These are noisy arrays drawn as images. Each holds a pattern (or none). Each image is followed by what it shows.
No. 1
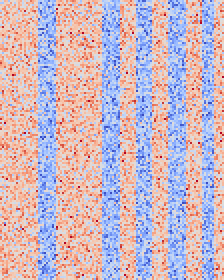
bands of columns
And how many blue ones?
5
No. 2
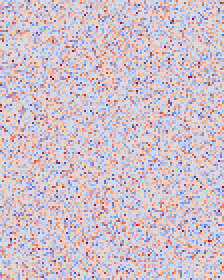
only noise
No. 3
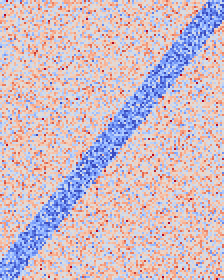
a diagonal band
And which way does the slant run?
bottom left to top right
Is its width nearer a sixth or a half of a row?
a sixth
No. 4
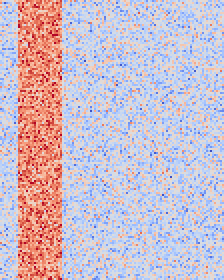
one band of columns
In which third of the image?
left
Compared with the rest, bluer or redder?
redder
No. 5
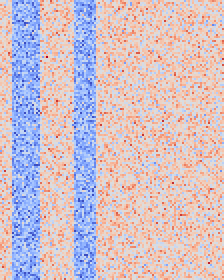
bands of columns
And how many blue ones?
2
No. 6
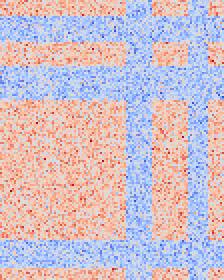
bands of rows crossing bands of columns
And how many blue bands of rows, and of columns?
3 and 2
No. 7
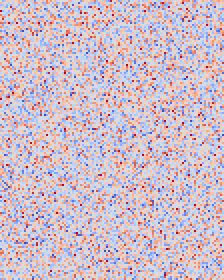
only noise
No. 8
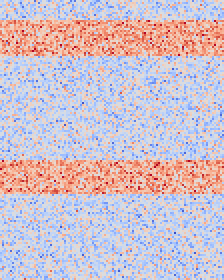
bands of rows
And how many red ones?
2
